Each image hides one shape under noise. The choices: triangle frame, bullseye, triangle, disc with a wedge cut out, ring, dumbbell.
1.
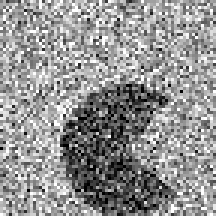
dark disc with a wedge cut out
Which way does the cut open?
right
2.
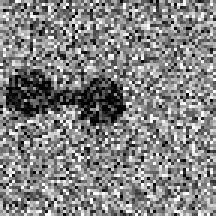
dark dumbbell
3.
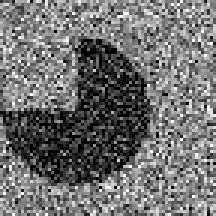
dark disc with a wedge cut out
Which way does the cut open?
up and left
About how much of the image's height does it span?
two thirds
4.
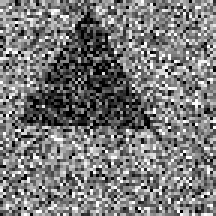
dark triangle
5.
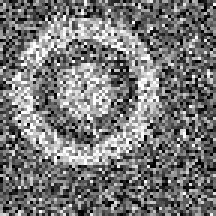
light bullseye
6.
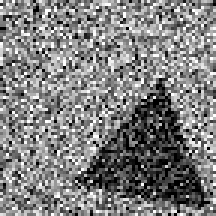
dark triangle
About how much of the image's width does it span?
two thirds
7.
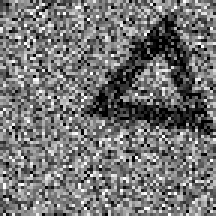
dark triangle frame
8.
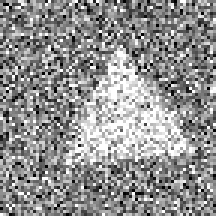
light triangle
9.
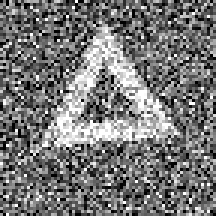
light triangle frame
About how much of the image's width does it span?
two thirds
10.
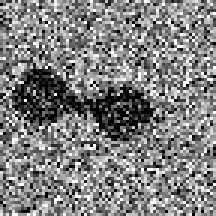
dark dumbbell
